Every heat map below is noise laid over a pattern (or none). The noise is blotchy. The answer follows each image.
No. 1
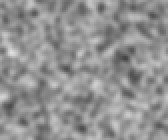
only noise
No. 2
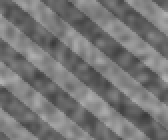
diagonal stripes
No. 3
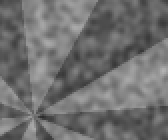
spokes from one point
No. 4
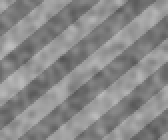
diagonal stripes
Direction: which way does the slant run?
bottom left to top right
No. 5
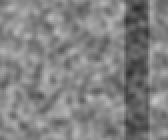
one vertical stripe
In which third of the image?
right
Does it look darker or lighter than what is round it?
darker
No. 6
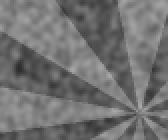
spokes from one point
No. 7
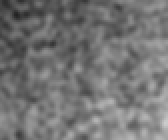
a smooth slope
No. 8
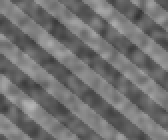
diagonal stripes
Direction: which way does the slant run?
top left to bottom right
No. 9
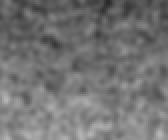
a smooth slope
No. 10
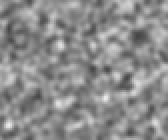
only noise
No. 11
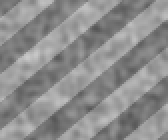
diagonal stripes
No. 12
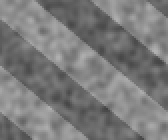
diagonal stripes
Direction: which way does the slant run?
top left to bottom right
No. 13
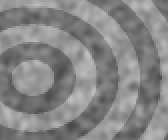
rings round one point
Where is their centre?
middle left
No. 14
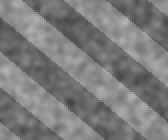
diagonal stripes
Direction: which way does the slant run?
top left to bottom right
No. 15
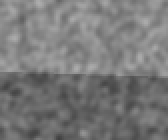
a sharp edge
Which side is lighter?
top
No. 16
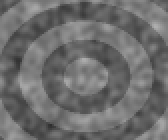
rings round one point
